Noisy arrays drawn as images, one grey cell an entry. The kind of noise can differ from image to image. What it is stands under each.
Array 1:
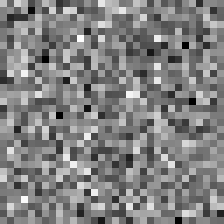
independent entries
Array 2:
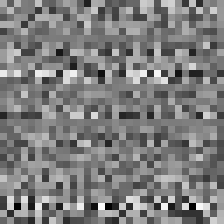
rows of uneven size
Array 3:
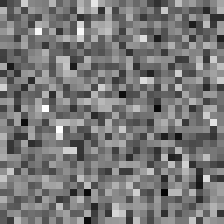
independent entries
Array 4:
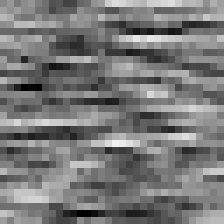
streaked along the rows
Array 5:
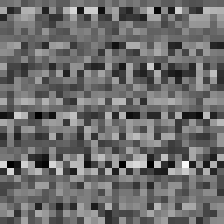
rows of uneven size
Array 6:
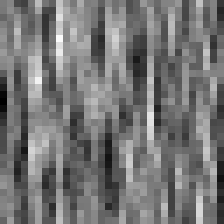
streaked along the columns
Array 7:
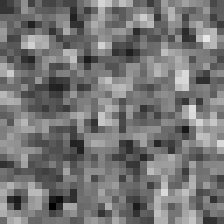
blotchy
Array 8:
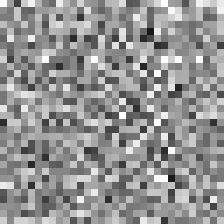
low rank plus noise
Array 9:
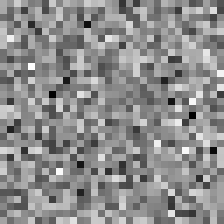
independent entries
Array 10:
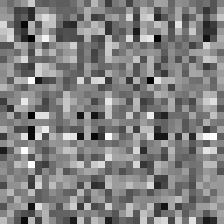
low rank plus noise
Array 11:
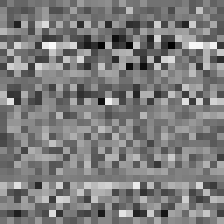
rows of uneven size
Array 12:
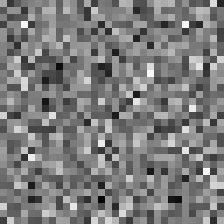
low rank plus noise
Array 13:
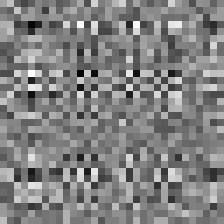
low rank plus noise
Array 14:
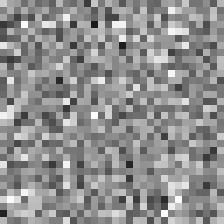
low rank plus noise
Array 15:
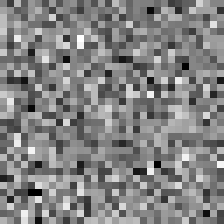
independent entries
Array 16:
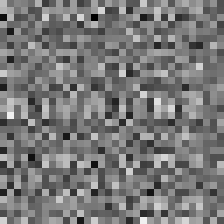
low rank plus noise
